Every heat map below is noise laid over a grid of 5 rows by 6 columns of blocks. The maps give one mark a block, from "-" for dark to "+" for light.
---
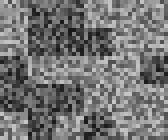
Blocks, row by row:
+ - - + + +
+ - - - + +
- + + + + -
- - - + + +
+ - + - + +
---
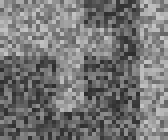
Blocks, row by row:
+ + + - - +
+ + + + - +
- - + - - +
- - + - - +
- - - - - +
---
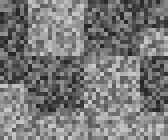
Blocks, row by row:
- + + - - -
- + + - - +
- - - + + -
+ - - + + -
+ + + + + +
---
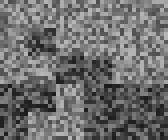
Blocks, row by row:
+ + + + + +
+ - + + + +
+ + - - + +
- - + - - -
- + + - - -
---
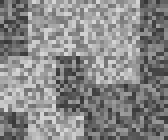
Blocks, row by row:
- + + + + -
- + + + + -
+ + - + + -
+ + - - - -
- + + - - -
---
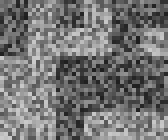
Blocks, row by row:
- + - + - -
- + + + - +
+ + - - - -
+ + - - - -
+ + - + + +
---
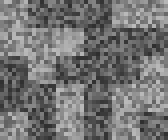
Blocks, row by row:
+ - - - + +
+ + + - - -
- + - - - +
- - + - + +
+ - + - + -
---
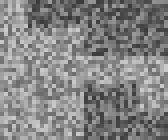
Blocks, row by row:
+ - - - - -
+ + + - - -
+ + + + + +
+ + + - - +
+ + + - - -
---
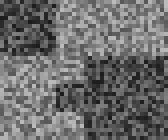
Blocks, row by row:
- - + + + +
- - + + + +
+ + + - - -
+ + - - - -
+ + + - - -
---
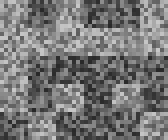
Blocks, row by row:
+ - + - - +
+ + + + + +
+ - - - - -
+ - + - + -
- + - - - +
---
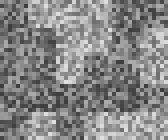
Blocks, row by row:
- + + + - -
- - + + - +
- - + - - +
- - - - - -
- + - + + +
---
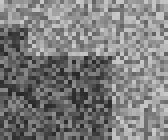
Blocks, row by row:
+ + + + + +
- + + + + +
- - - - + +
- - - - + +
- - - - + +
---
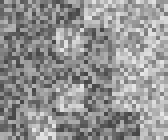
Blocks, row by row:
- - - + + +
- - + - + +
- - - - + +
- - + - + +
- + - - - +
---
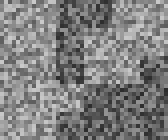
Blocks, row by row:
+ + - - + +
+ + - + + +
+ + - + + -
+ + + - - -
+ + - - - -
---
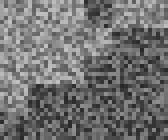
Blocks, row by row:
+ + + - + +
+ + + + - -
+ + + - - -
+ - - - - -
- - - - - -
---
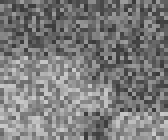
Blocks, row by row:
- - - - - -
- - - - - -
+ + + - - -
+ + + + - -
+ + + - + +
